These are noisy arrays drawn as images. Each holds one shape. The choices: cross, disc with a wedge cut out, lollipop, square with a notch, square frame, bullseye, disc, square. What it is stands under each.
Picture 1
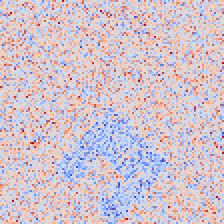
square with a notch
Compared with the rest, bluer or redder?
bluer
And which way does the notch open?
down and left
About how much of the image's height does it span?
half
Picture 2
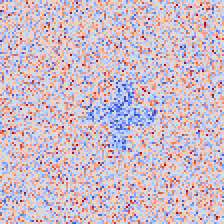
cross
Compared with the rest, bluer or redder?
bluer
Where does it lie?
centre
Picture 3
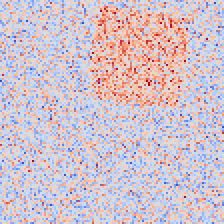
square
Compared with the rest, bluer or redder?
redder
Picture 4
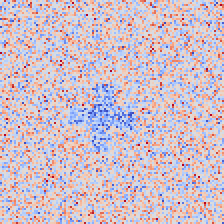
cross
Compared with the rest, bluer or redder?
bluer
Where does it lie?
centre
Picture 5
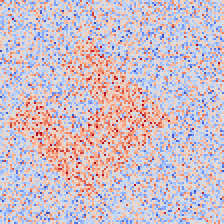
square with a notch
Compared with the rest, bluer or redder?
redder
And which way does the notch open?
up and left
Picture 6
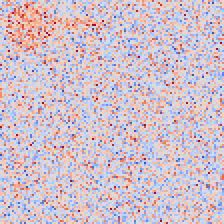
lollipop
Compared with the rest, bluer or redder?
redder
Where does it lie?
top left
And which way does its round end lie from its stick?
left
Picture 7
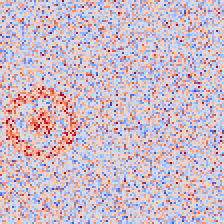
bullseye
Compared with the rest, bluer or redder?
redder
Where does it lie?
middle left
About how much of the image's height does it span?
a third
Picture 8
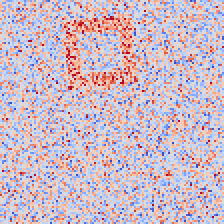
square frame
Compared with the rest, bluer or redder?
redder
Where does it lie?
top middle
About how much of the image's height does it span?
a third
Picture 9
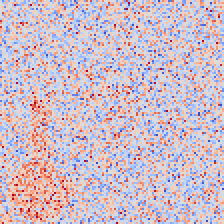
lollipop
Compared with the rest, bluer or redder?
redder
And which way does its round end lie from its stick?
down
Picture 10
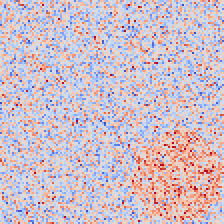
disc
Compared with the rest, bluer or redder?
redder
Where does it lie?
bottom right
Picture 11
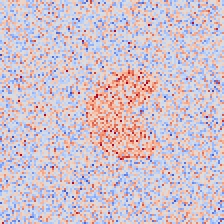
disc with a wedge cut out
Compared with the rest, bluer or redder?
redder
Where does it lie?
centre
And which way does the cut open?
right
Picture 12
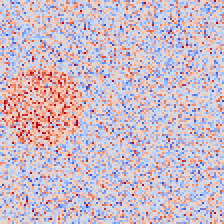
disc
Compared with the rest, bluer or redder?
redder
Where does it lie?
middle left
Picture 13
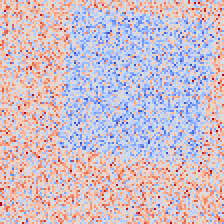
square
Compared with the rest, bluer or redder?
bluer
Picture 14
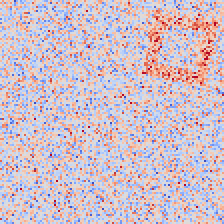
square frame
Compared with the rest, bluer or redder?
redder
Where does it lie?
top right
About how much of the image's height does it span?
a third
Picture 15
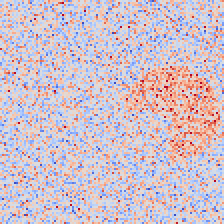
disc with a wedge cut out
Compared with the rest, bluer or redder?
redder
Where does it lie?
middle right
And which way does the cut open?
down and left
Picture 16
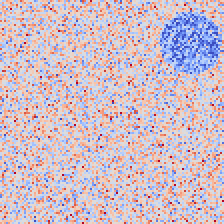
disc
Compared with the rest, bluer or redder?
bluer
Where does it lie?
top right
